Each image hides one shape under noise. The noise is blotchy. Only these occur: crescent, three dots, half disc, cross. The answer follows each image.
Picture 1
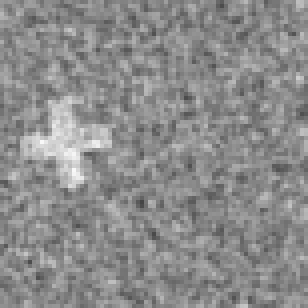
cross
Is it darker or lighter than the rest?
lighter
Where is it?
middle left
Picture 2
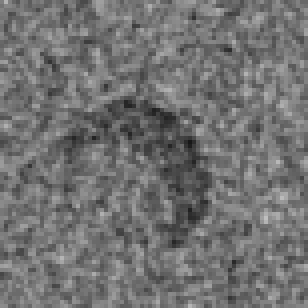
crescent
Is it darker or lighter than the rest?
darker
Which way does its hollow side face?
down and left
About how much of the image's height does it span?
half
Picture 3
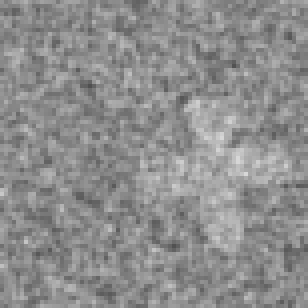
cross
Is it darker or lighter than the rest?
lighter
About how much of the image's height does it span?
half
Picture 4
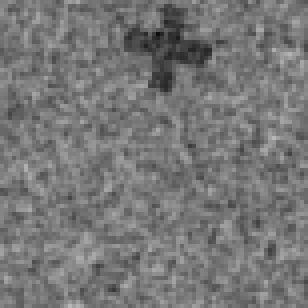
cross
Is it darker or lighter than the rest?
darker
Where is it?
top middle
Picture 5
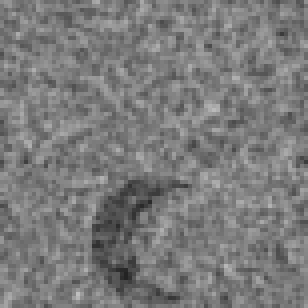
crescent
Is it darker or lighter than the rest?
darker
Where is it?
bottom middle
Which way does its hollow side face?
right
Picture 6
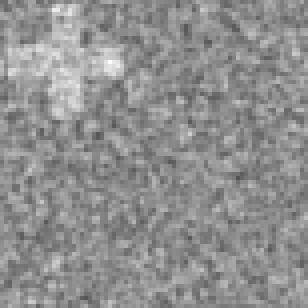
cross
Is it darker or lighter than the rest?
lighter
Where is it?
top left
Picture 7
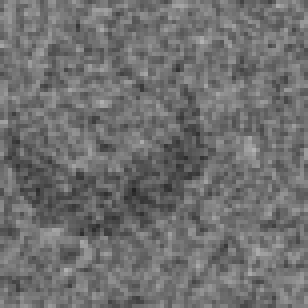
crescent
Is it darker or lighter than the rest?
darker
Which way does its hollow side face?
up
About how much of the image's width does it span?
two thirds
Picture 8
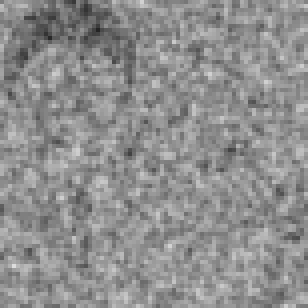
crescent
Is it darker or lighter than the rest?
darker
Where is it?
top left
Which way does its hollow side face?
down
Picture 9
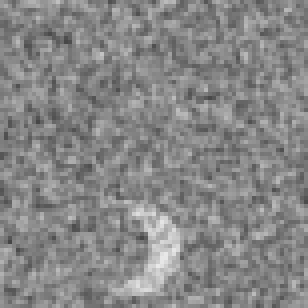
crescent
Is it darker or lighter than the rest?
lighter
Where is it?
bottom middle
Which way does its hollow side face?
left
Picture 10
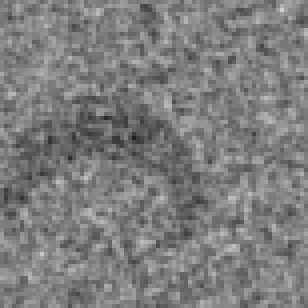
crescent
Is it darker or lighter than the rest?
darker
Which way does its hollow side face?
down
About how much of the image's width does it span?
two thirds
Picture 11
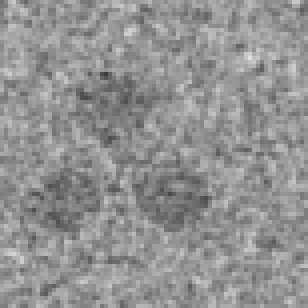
three dots
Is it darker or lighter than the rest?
darker
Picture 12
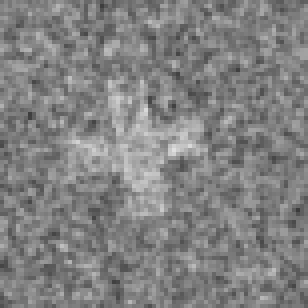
cross
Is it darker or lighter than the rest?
lighter
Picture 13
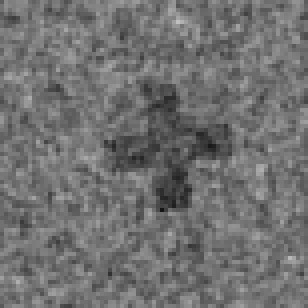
cross
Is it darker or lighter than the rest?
darker
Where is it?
centre
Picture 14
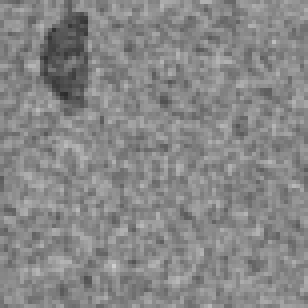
half disc
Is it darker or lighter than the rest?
darker
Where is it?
top left
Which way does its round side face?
left
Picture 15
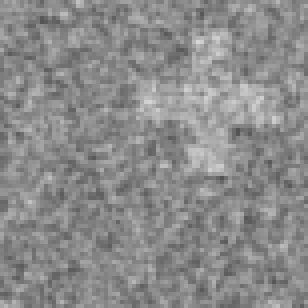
cross
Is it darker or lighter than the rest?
lighter
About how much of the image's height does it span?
half
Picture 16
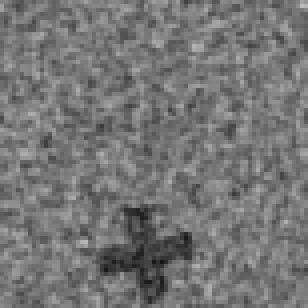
cross
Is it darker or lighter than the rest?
darker
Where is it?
bottom middle
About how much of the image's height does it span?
a third
